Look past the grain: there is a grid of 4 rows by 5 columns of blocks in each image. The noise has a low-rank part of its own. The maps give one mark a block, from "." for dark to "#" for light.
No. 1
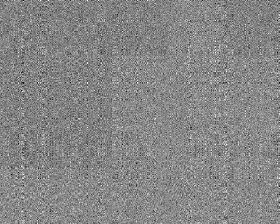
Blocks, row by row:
. . . # .
. . # # #
. . # # #
# # # # #
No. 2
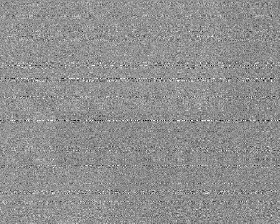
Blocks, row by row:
# # # # .
# # # # .
# . . . .
# # . . .
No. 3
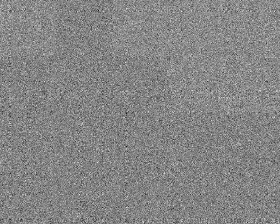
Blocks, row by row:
# . # # #
. . . # #
. . . . .
. . . . .
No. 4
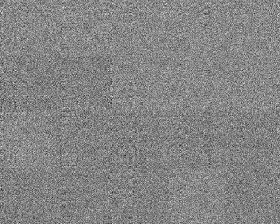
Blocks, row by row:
# # # # #
. . # # #
# . . . .
. . . # .
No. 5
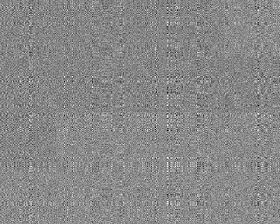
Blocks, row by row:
. . . . #
. . . . .
. # # # #
# # # # #
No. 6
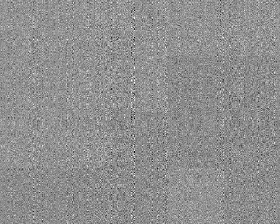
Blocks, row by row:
# # # # #
# # # . .
# # . . .
. . . # .
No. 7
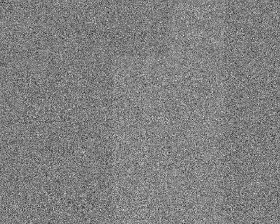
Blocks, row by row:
. . . # .
. . # # .
. . # # .
. . # # .
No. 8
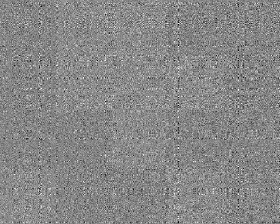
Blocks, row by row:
. # # . .
. # # # .
. . # . .
# . . # .
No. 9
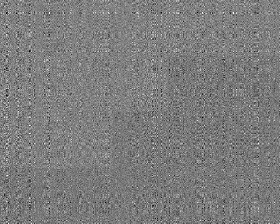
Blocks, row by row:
# # # # #
# # # . .
# # . . .
. . . . .
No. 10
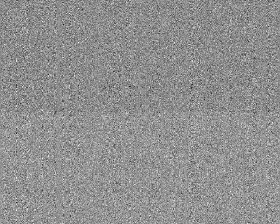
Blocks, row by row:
. . . . .
. . . . .
# # # # #
# # # # #
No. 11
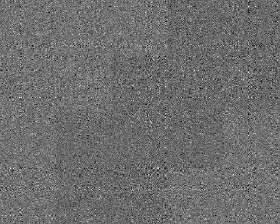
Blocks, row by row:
# # # . .
# # . . .
# . . . #
# . . # #
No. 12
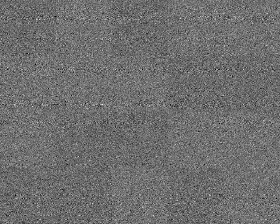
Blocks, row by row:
. # . # #
# # # . .
# . . # #
. . # . #
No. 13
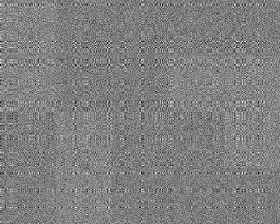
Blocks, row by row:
# . . . .
# . . # #
. # . . #
. # . . .
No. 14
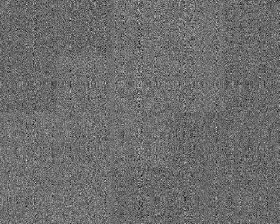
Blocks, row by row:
. . # # .
. # # # .
# # # . .
# # . . .
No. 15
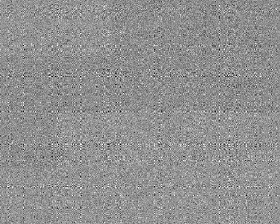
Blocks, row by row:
# # . . .
. . . . .
. # # # #
# # # # #
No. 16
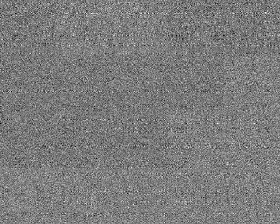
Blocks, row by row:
. # # . .
. . . . #
. . . # #
# # # # #
